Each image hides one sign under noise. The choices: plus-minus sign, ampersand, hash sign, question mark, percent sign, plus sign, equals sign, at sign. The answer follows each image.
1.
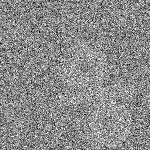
percent sign
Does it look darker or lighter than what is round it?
lighter
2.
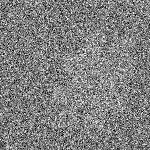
hash sign
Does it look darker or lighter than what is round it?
lighter
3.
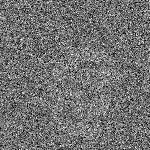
at sign
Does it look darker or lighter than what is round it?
lighter
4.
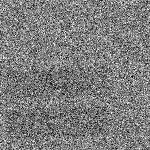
equals sign
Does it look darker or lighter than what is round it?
darker
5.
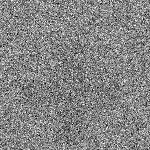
plus sign
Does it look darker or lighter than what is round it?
darker
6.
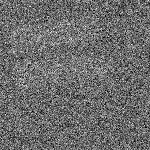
equals sign
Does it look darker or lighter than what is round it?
lighter
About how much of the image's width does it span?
two thirds
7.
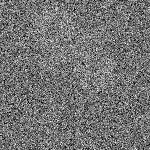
percent sign
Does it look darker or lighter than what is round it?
lighter
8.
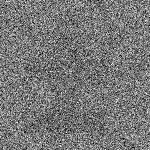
plus-minus sign
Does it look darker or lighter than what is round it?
darker
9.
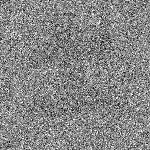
plus-minus sign
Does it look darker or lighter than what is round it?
darker
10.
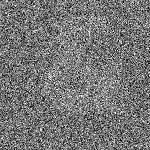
ampersand
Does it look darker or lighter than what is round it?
lighter
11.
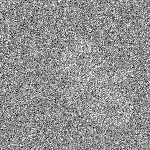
percent sign
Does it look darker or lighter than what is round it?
lighter
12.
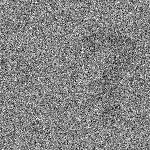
question mark
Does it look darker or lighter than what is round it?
darker
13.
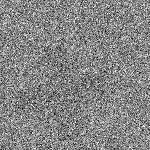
plus sign
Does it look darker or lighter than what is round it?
darker
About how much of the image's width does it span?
two thirds
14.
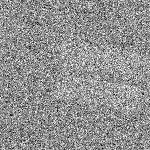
equals sign
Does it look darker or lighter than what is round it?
lighter
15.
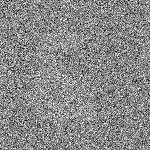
ampersand
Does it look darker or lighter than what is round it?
lighter
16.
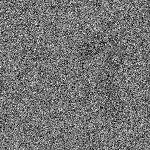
question mark
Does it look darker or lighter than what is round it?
darker
